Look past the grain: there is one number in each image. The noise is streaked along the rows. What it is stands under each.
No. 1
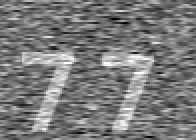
77
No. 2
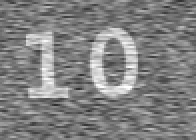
10
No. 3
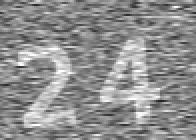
24
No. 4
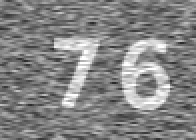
76
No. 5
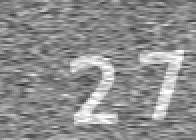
27
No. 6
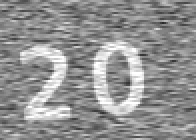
20
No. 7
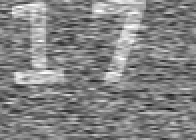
17
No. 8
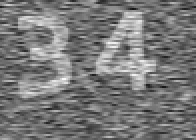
34
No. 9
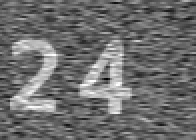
24
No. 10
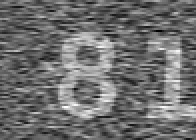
81
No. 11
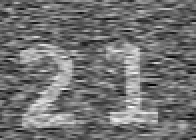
21
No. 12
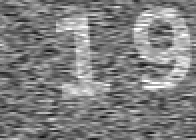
19
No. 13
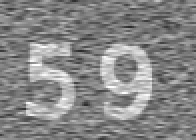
59
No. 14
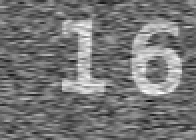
16
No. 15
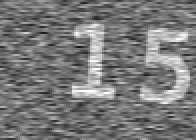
15
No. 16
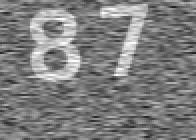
87
